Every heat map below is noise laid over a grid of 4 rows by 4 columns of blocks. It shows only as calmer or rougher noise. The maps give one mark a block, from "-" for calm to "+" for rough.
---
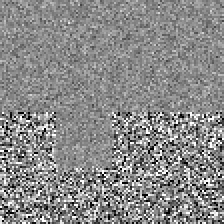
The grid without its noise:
- - - -
- - - -
+ - + +
+ + + +
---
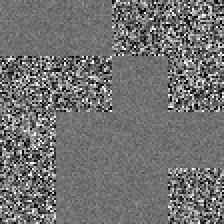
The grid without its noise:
- - + +
+ + - +
+ - - -
+ - - +
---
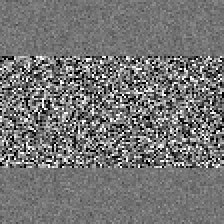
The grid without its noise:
- - - -
+ + + +
+ + + +
- - - -
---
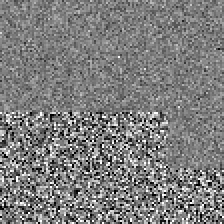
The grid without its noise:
- - - -
- - - -
+ + + -
+ + + +
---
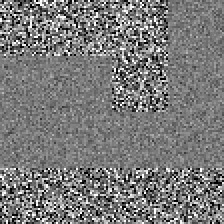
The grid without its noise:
+ + + -
- - + -
- - - -
+ + + +
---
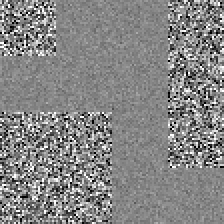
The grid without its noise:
+ - - +
- - - +
+ + - +
+ + - -
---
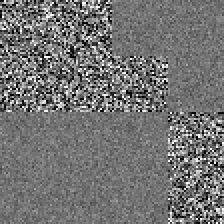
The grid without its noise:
+ + - -
+ + + -
- - - +
- - - +
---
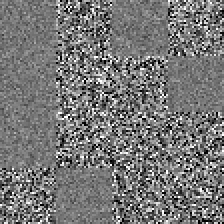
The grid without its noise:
- + - +
- + + -
- + + +
+ - + +
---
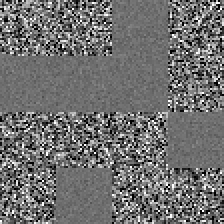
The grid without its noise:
+ + - +
- - - +
+ + + -
+ - + +
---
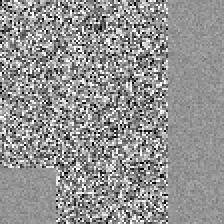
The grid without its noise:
+ + + -
+ + + -
+ + + -
- + + -
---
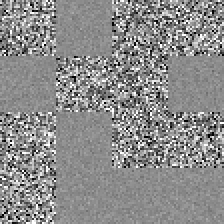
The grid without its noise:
+ - + +
- + + -
+ - + +
+ - - -
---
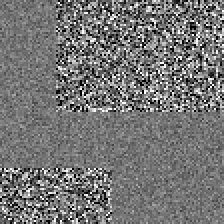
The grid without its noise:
- + + +
- + + +
- - - -
+ + - -
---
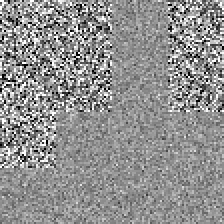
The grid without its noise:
+ + - +
+ + - +
+ - - -
- - - -
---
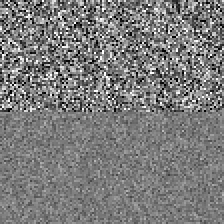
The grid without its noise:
+ + + +
+ + + +
- - - -
- - - -
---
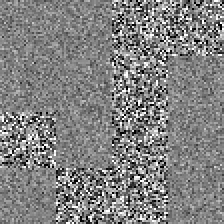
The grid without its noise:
- - + +
- - + -
+ - + -
- + + -
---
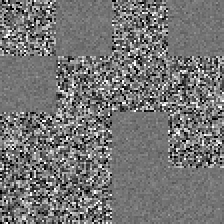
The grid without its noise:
+ - + -
- + + +
+ + - +
+ + - -
